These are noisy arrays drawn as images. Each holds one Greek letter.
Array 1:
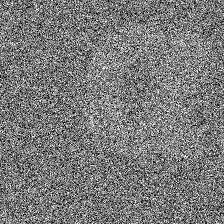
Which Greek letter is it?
alpha
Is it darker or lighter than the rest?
lighter
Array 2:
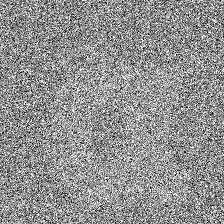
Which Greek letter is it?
alpha
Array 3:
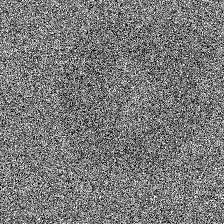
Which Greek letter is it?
sigma
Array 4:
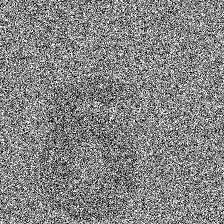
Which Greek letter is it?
delta
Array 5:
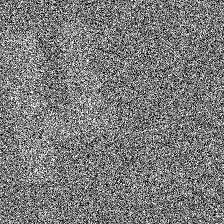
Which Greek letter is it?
mu
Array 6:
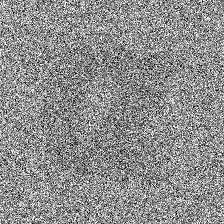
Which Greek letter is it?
alpha
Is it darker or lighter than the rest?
darker
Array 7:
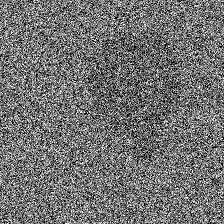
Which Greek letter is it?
phi
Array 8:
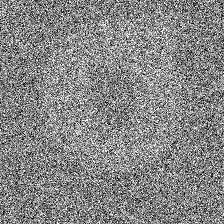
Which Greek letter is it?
sigma
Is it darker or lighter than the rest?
lighter
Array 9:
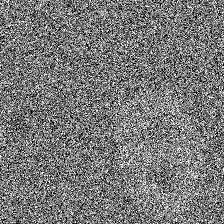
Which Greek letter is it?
theta
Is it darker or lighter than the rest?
lighter
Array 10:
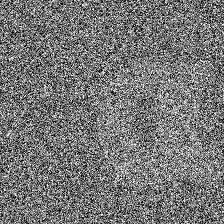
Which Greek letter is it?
alpha
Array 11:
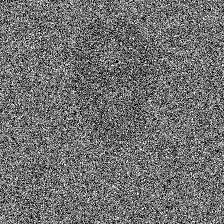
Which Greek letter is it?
theta
